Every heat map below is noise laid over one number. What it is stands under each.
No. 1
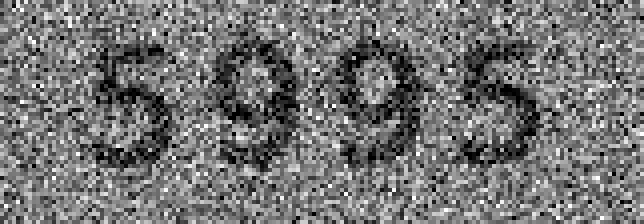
5995
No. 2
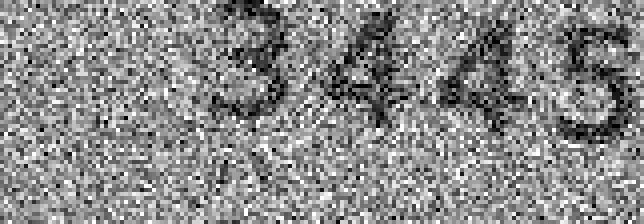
3445
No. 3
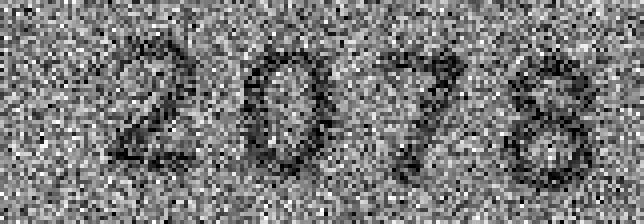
2078
